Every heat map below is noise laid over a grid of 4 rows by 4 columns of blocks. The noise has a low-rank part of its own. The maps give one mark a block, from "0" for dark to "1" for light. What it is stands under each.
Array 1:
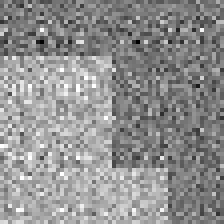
0 0 0 0
1 1 0 0
1 1 0 0
1 1 1 0
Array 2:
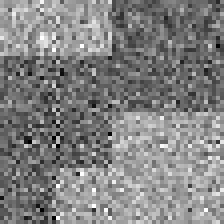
1 1 0 0
0 0 0 0
0 0 1 1
0 1 1 1
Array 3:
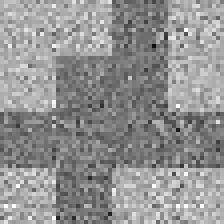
1 1 0 1
1 0 0 1
0 0 0 0
1 0 1 1
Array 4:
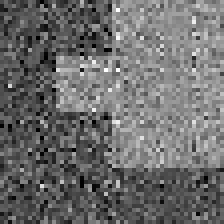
0 0 1 1
0 1 1 1
0 0 1 1
0 0 0 0
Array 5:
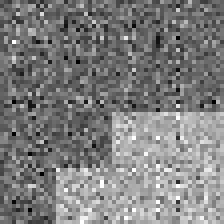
0 0 0 0
0 0 0 0
0 0 1 1
0 1 1 1
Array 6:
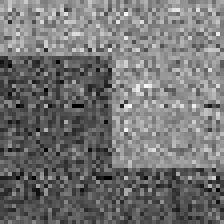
1 1 1 1
0 0 1 1
0 0 1 1
0 0 0 0
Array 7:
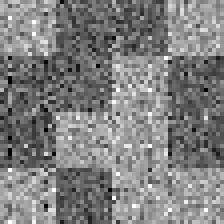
1 0 0 1
0 0 1 0
0 1 1 0
1 0 1 1
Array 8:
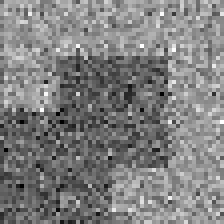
1 1 1 1
1 0 0 1
0 0 0 1
0 0 1 1
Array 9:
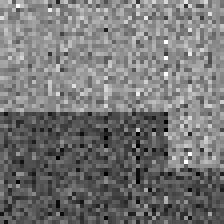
1 1 1 1
1 1 1 1
0 0 0 1
0 0 0 0
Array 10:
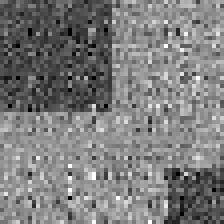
0 0 1 1
0 0 1 1
1 1 1 1
1 1 1 0
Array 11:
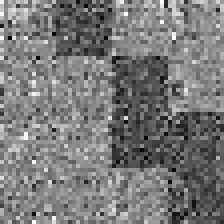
1 0 1 1
1 1 0 1
1 1 0 0
1 1 1 0
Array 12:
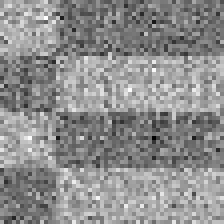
1 0 0 0
0 1 1 1
1 0 0 0
0 1 1 1
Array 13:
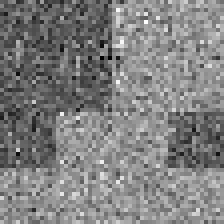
0 0 1 1
0 0 1 1
0 1 1 0
1 1 1 1
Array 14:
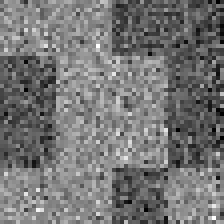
1 1 0 0
0 1 1 0
0 1 1 0
1 1 0 1
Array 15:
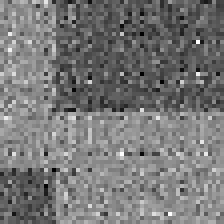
1 0 0 0
1 0 0 0
1 1 1 1
0 1 1 1
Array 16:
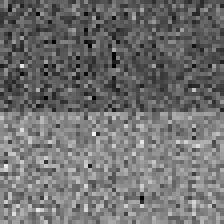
0 0 0 0
0 0 0 0
1 1 1 1
1 1 1 1
